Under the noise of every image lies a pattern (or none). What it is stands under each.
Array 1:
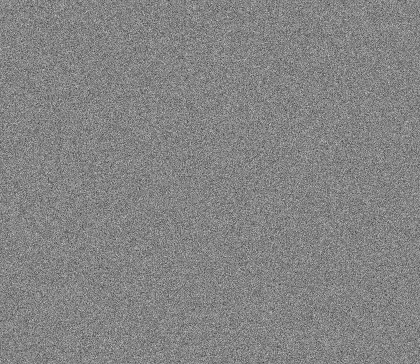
only noise
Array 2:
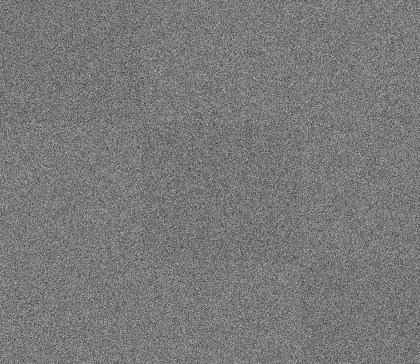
blocks along the diagonal
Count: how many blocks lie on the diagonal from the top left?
3
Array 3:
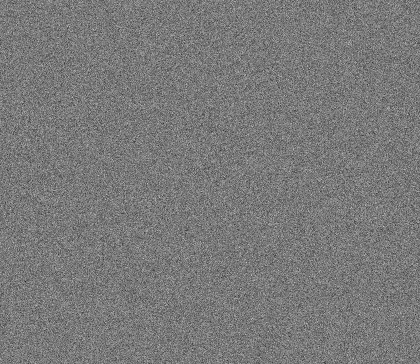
only noise
